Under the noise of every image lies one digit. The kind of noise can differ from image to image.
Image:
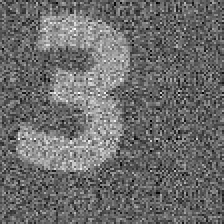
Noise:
low rank plus noise
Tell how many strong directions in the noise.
three or four
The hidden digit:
3
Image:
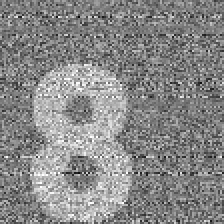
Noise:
rows of uneven size
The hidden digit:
8
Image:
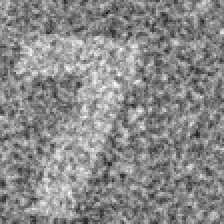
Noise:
blotchy
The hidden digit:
7
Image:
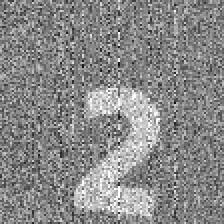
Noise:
columns of uneven size
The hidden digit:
2
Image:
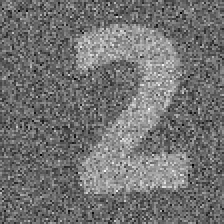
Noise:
independent entries
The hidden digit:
2
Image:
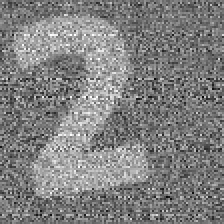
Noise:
rows of uneven size
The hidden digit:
2
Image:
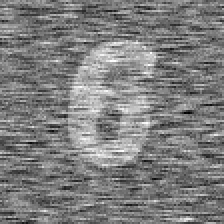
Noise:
streaked along the rows
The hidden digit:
6
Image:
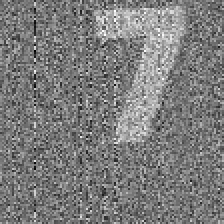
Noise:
columns of uneven size
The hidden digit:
7
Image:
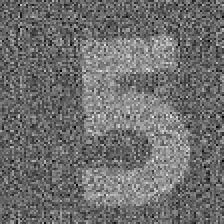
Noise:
low rank plus noise
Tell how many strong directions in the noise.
three or four
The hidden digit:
5
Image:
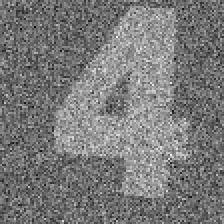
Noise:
independent entries
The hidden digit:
4
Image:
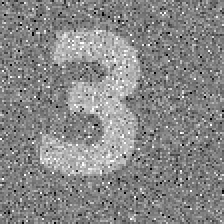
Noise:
heavy tails
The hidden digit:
3
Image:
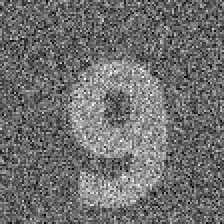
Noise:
independent entries
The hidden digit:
9
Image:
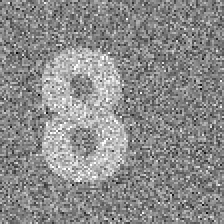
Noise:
independent entries
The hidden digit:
8
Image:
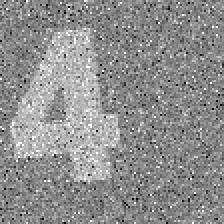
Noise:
heavy tails
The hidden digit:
4
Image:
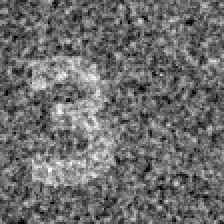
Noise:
blotchy
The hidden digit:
3
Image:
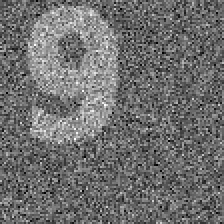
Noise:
independent entries
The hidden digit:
9
